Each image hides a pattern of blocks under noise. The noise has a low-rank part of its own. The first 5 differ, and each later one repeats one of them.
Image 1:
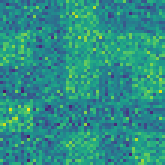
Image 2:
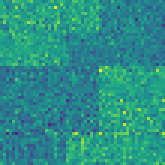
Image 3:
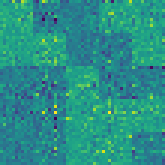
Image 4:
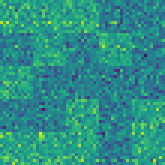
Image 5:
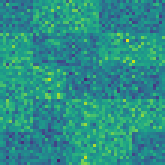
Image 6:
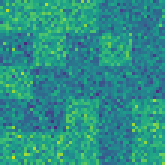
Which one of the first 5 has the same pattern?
4
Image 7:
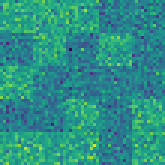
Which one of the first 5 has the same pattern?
4
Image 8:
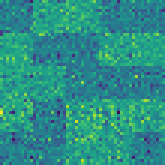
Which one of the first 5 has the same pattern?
5
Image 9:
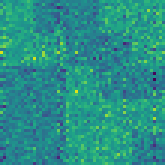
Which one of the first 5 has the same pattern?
3
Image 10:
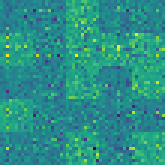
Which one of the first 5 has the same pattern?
1
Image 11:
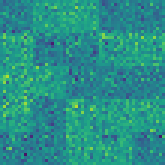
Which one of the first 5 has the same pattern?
5
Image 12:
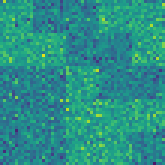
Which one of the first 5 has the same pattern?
3
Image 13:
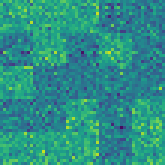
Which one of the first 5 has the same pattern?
4
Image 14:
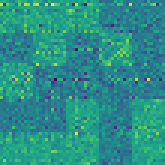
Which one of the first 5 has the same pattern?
4
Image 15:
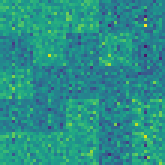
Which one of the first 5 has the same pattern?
4
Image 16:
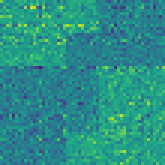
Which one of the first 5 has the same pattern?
2
